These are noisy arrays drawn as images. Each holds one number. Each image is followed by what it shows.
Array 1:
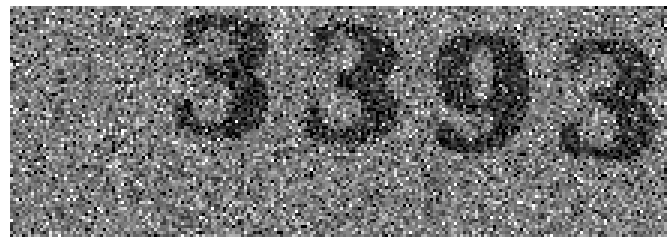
3393
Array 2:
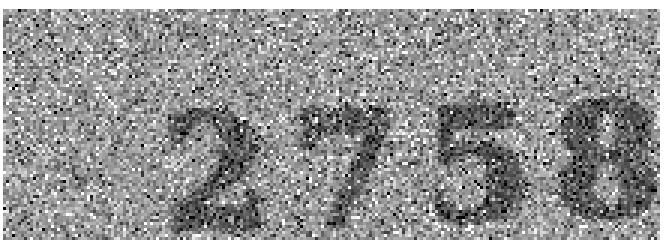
2758
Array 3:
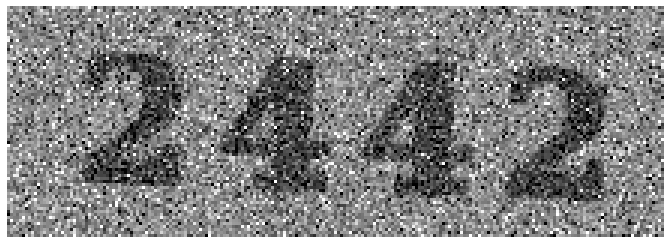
2442
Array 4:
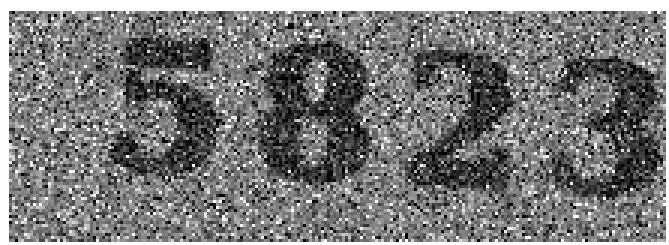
5823
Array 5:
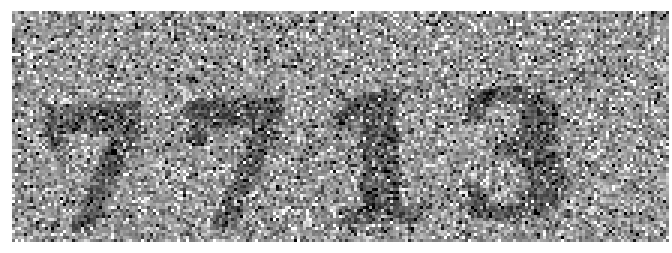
7713
